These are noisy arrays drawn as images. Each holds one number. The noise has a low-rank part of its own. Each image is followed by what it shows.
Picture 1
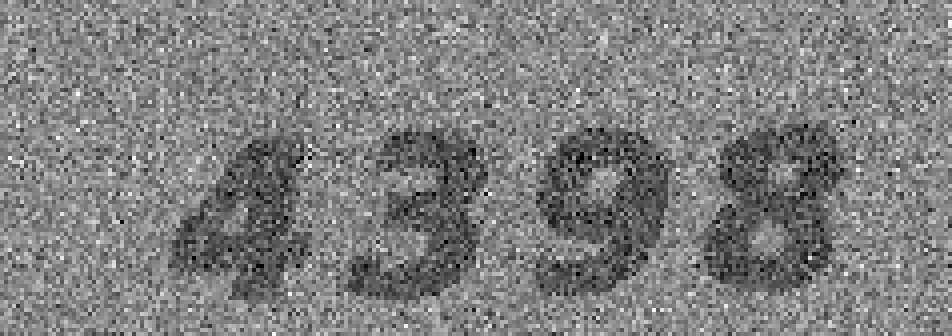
4398
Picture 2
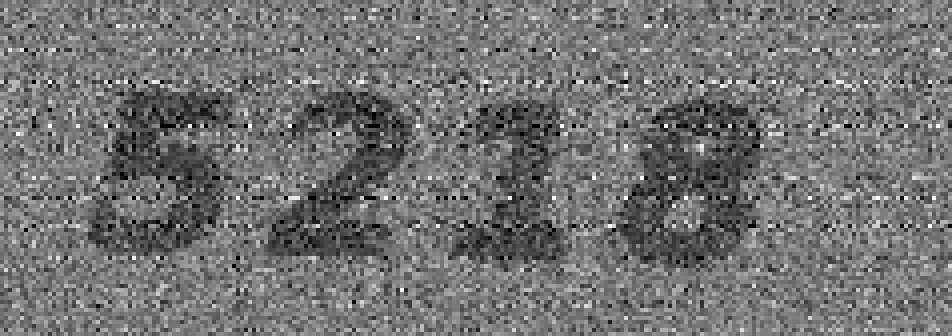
5218
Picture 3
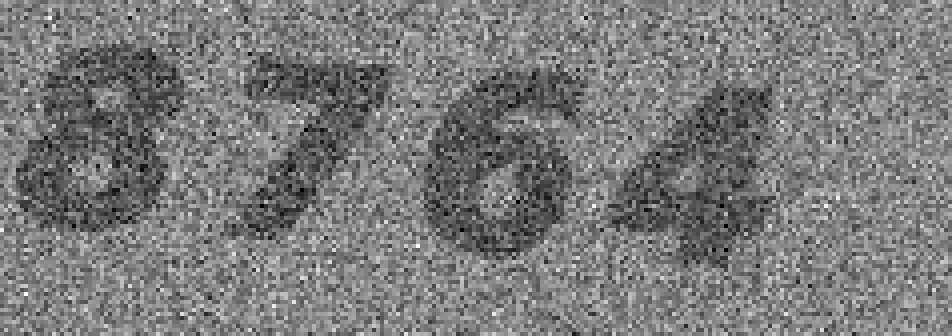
8764
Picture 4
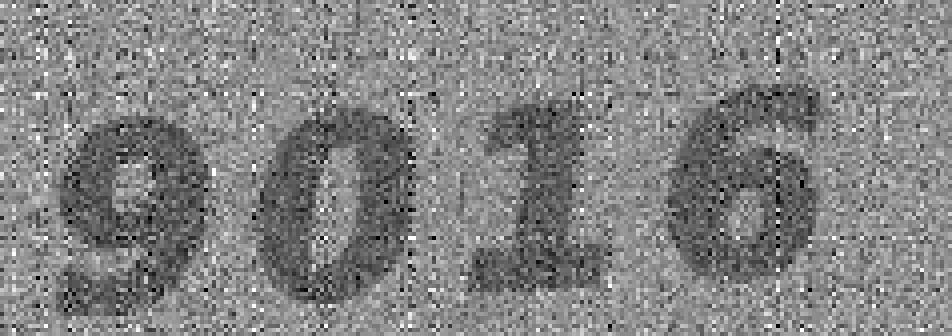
9016
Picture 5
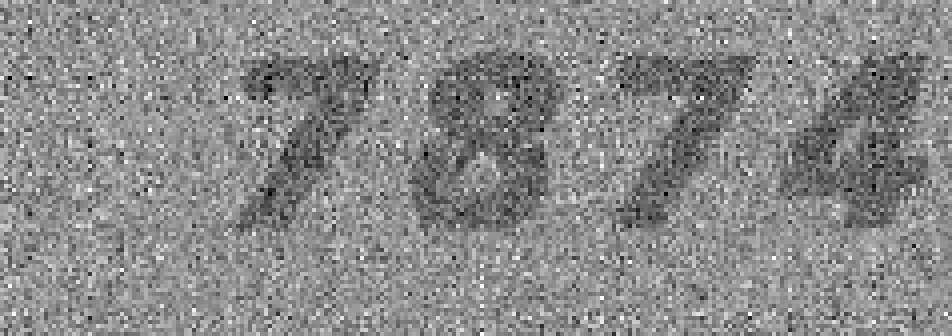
7874
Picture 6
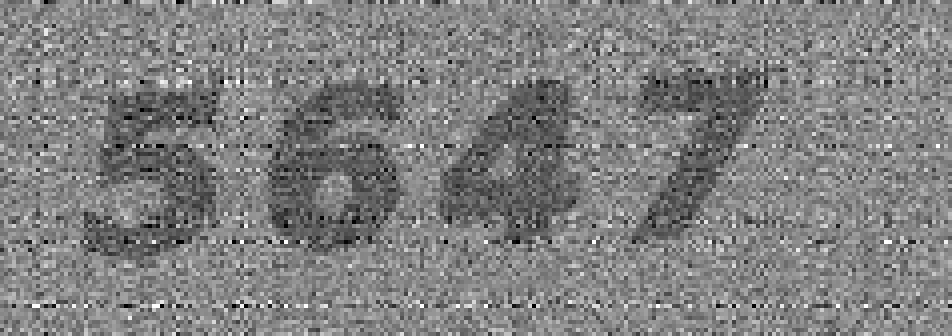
5647
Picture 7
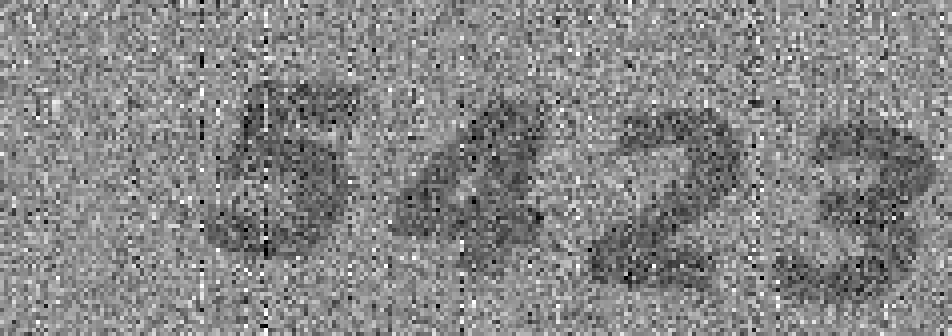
5423
